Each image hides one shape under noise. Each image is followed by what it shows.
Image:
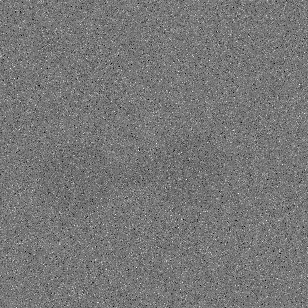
dumbbell
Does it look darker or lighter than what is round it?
darker
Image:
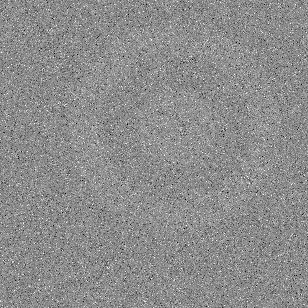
bullseye
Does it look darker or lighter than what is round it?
lighter
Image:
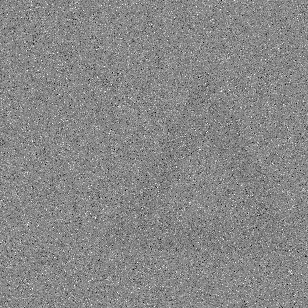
triangle frame
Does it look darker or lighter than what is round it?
darker
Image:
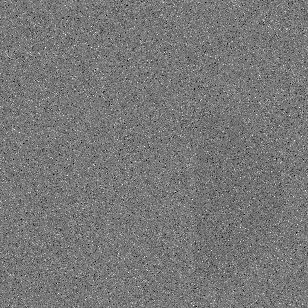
half disc
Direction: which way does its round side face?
right
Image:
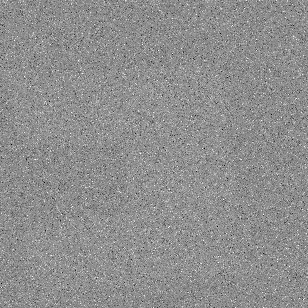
square with a notch
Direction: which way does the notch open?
left
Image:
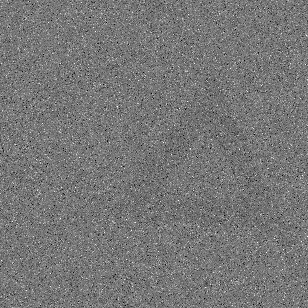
triangle frame
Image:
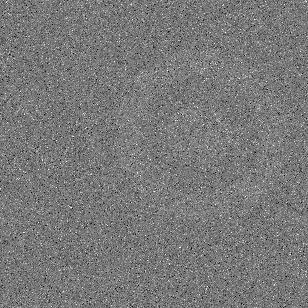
bullseye
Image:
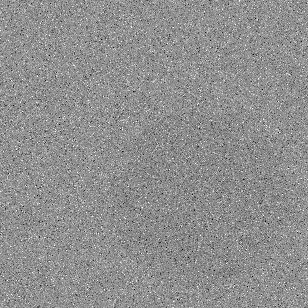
disc
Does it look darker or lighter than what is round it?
darker
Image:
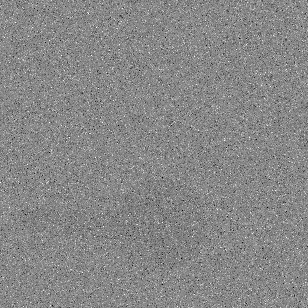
lollipop
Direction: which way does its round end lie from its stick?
right
